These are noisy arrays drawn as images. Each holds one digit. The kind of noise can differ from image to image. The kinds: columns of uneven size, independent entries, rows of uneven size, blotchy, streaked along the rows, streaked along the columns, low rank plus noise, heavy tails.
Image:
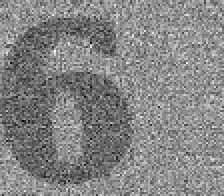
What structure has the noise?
low rank plus noise
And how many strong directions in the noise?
five to eight
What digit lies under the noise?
6
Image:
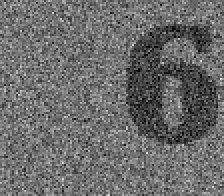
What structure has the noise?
independent entries
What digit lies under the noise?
6
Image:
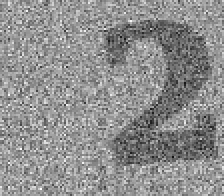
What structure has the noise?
low rank plus noise
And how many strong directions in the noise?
one
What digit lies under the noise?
2
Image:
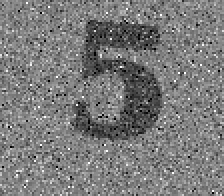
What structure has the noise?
heavy tails
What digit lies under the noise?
5
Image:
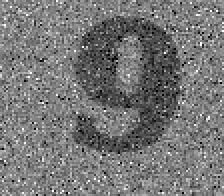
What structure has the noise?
heavy tails
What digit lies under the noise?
9
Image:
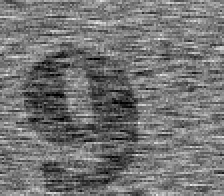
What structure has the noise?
streaked along the rows
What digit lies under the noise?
9
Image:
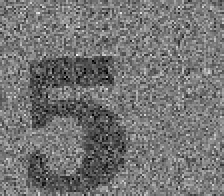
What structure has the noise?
low rank plus noise
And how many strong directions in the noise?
two
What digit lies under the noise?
5
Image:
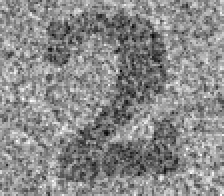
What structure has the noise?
blotchy
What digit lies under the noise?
2
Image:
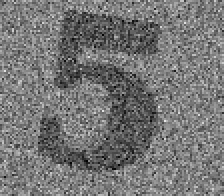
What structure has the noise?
independent entries
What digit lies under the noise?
5
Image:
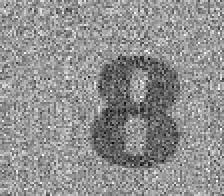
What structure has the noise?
low rank plus noise
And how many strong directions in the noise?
one
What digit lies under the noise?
8
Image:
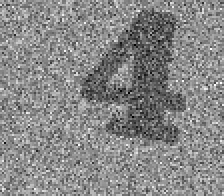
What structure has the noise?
independent entries
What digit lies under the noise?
4
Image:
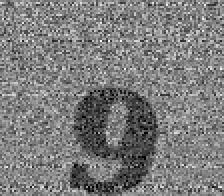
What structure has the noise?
rows of uneven size
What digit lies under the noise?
9
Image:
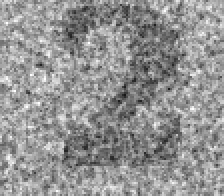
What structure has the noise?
blotchy
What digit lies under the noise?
2
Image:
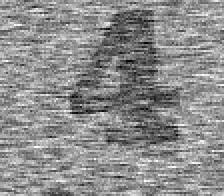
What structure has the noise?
streaked along the rows
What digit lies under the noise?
4
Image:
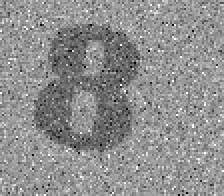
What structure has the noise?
heavy tails
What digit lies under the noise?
8
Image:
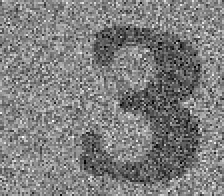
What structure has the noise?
independent entries
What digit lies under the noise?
3
